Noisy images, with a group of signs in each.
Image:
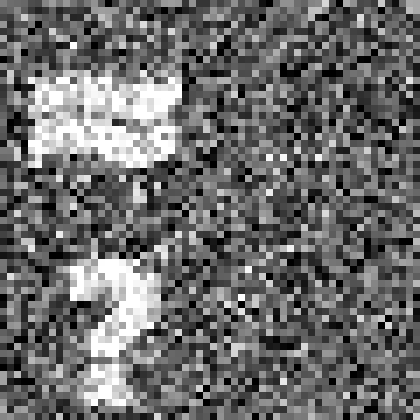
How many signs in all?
2
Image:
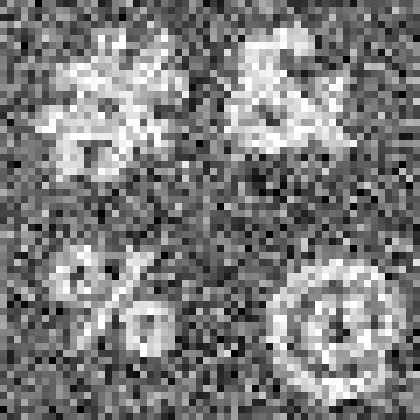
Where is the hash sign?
top left
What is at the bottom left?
percent sign
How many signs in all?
4
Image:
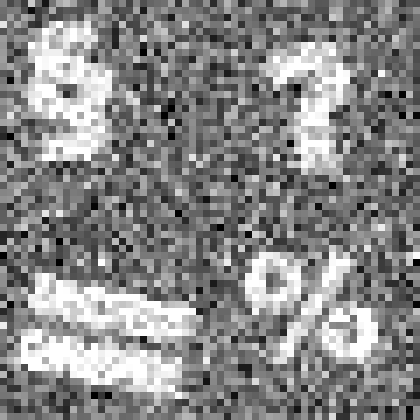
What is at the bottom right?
percent sign
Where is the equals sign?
bottom left
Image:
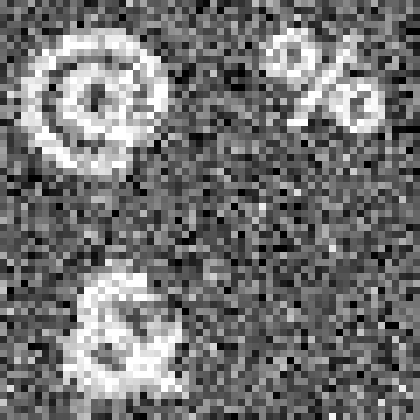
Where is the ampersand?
bottom left
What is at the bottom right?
nothing
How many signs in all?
3
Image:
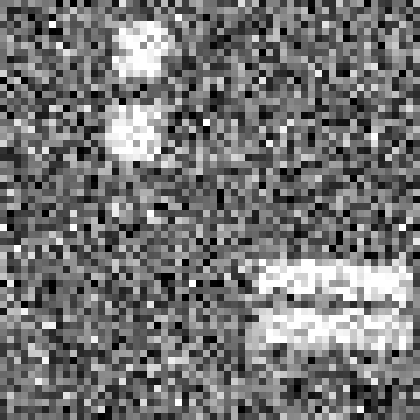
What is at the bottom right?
equals sign
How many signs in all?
2
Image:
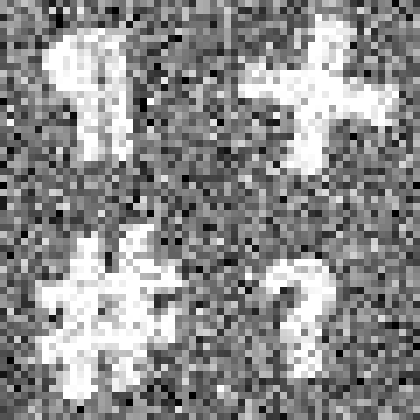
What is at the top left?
pilcrow
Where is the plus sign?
top right
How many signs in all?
4
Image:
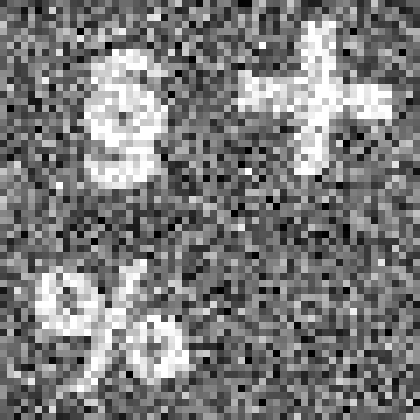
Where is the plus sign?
top right
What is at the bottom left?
percent sign
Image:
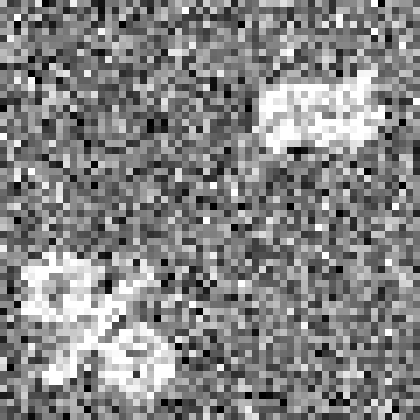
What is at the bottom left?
percent sign
